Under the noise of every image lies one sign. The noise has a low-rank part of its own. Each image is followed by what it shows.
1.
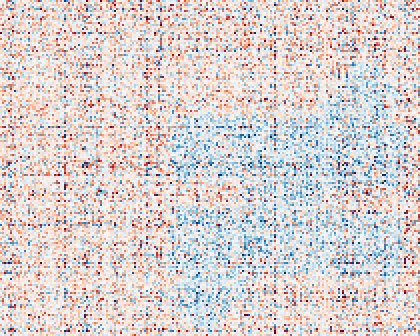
blue not-equal sign
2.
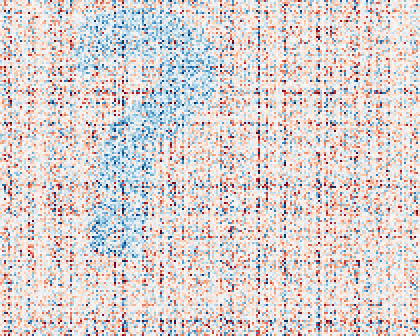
blue question mark
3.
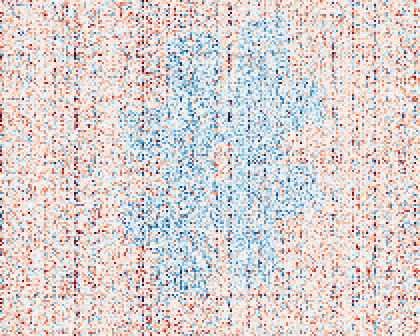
blue hash sign
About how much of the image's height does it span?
nearly all
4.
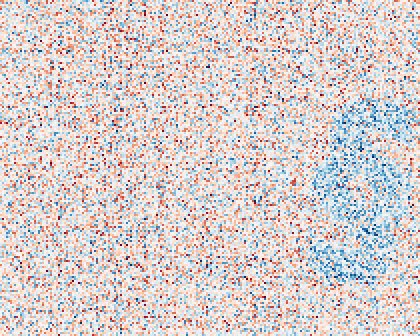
blue section sign
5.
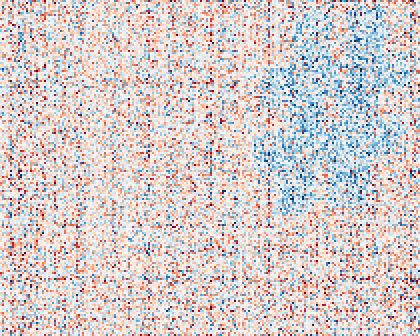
blue hash sign
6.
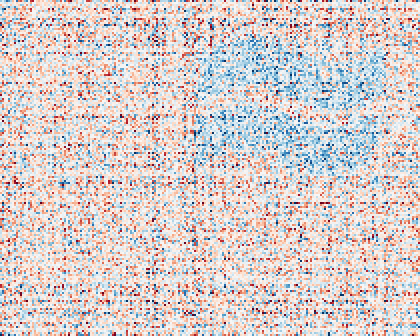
blue approximately sign
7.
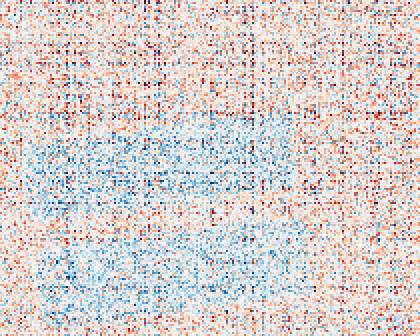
blue equals sign
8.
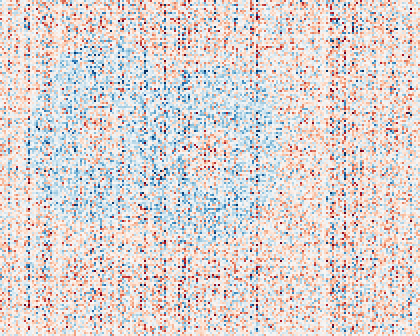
blue infinity sign
